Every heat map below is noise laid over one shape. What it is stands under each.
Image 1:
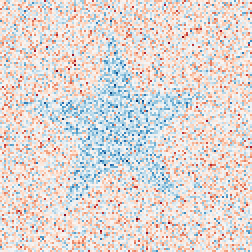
blue star
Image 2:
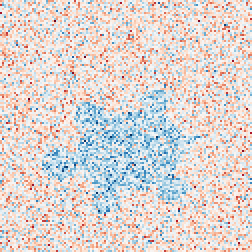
blue turtle
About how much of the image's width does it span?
two thirds
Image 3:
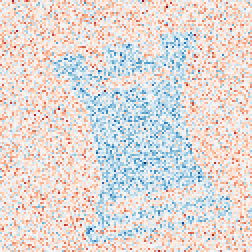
blue chess rook
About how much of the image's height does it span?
nearly all
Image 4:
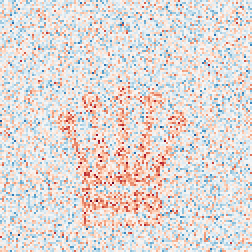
red chess queen
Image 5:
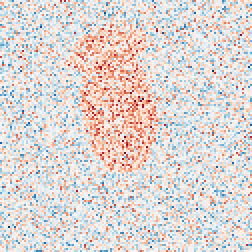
red footprint
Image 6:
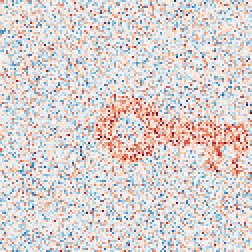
red key
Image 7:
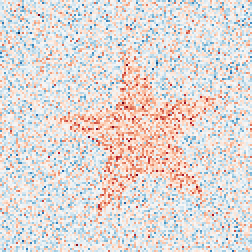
red star
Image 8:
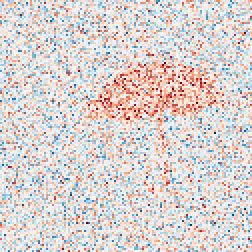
red umbrella
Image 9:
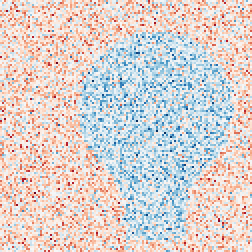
blue light bulb
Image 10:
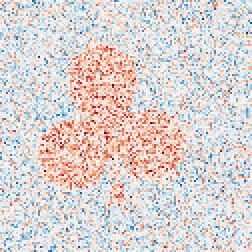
red club
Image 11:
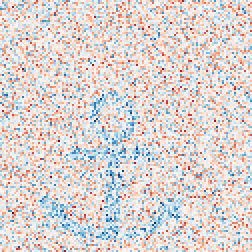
blue anchor
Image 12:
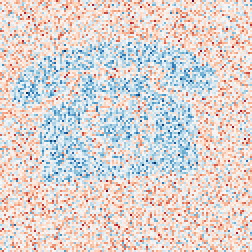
blue telephone
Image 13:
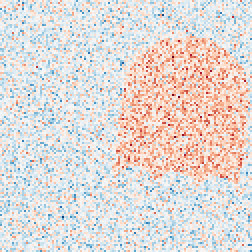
red ghost
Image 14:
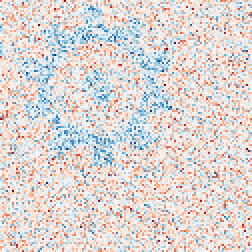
blue gear
